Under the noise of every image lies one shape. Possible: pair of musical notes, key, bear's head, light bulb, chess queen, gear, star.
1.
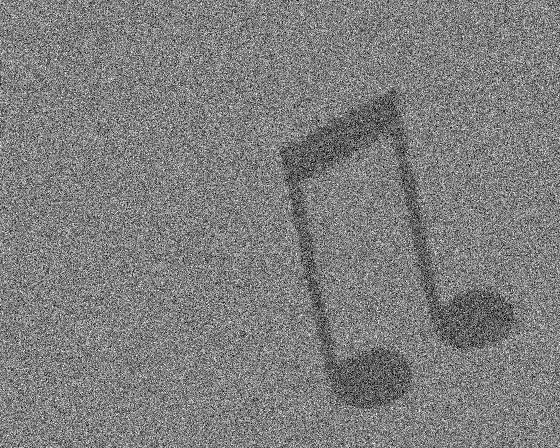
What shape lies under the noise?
pair of musical notes
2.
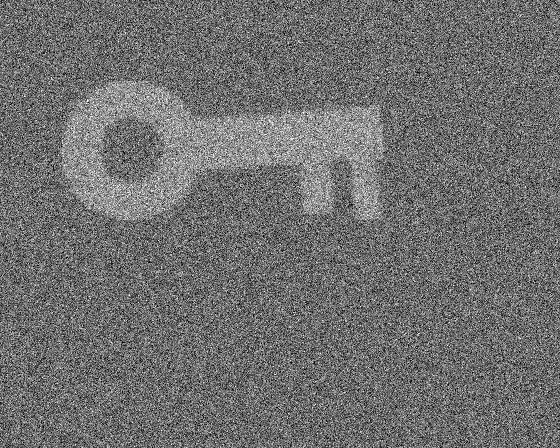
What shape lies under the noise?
key
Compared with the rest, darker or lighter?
lighter
